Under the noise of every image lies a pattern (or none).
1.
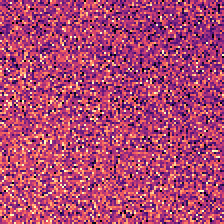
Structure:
a smooth slope
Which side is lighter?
bottom left
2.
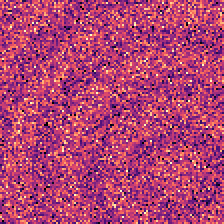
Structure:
rings round one point
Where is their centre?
bottom right
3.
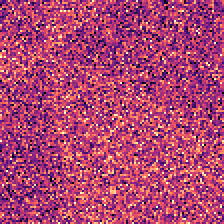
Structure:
spokes from one point
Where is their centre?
top left
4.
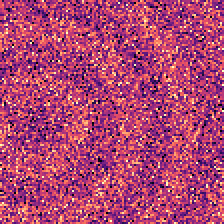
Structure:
rings round one point
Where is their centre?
middle left
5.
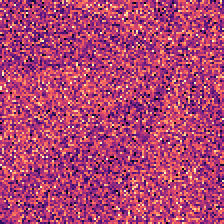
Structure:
spokes from one point
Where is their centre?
top right
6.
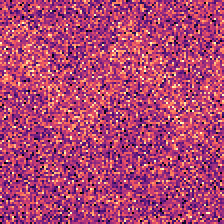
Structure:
a wavy band
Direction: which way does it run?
left to right
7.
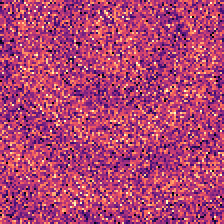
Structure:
rings round one point
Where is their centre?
top middle
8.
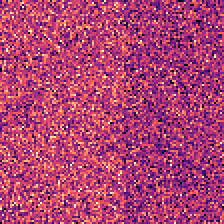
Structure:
a sharp edge
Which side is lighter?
left
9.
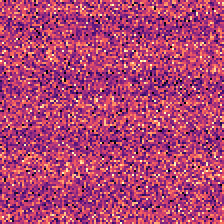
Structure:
horizontal stripes
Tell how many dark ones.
4
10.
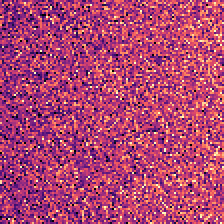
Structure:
a smooth slope
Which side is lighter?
right
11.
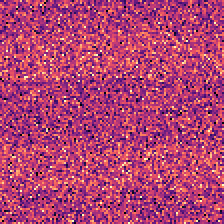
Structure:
horizontal stripes
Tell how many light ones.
2
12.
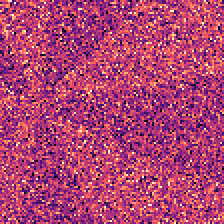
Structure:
spokes from one point
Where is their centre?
middle left
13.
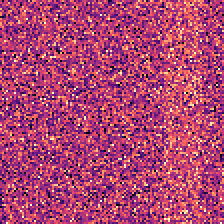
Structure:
one vertical stripe
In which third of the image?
right
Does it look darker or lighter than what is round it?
lighter
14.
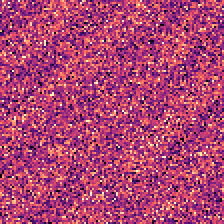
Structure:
diagonal stripes
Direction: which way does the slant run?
bottom left to top right
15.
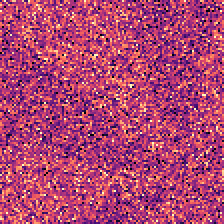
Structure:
spokes from one point
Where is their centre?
bottom right
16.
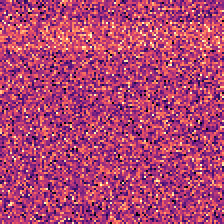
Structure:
one horizontal stripe
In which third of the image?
top
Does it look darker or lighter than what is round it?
lighter
